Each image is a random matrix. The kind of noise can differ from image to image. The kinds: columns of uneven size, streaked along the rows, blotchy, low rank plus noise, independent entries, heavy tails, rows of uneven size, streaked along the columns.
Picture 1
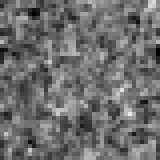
blotchy
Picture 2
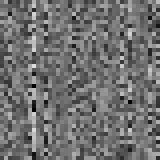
columns of uneven size
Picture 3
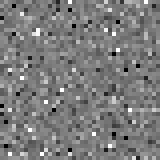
heavy tails
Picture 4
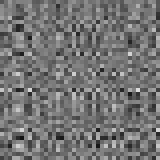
low rank plus noise
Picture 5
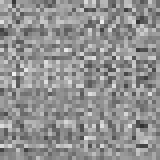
low rank plus noise
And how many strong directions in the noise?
two
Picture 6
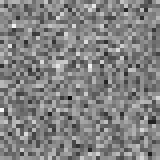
independent entries
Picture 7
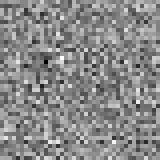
low rank plus noise
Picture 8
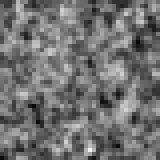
blotchy
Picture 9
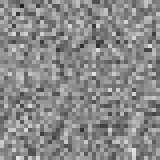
low rank plus noise
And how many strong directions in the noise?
five to eight
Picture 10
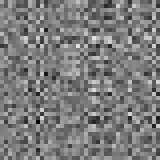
low rank plus noise
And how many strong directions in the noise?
one
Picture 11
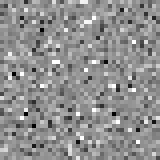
heavy tails
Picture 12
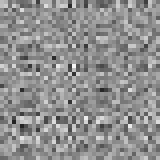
low rank plus noise
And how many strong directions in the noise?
one
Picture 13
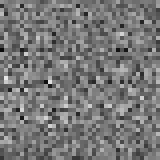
low rank plus noise
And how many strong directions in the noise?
five to eight
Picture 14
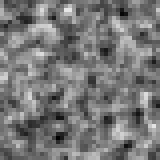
blotchy
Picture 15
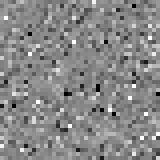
heavy tails
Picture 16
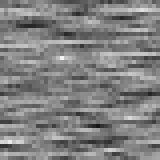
streaked along the rows
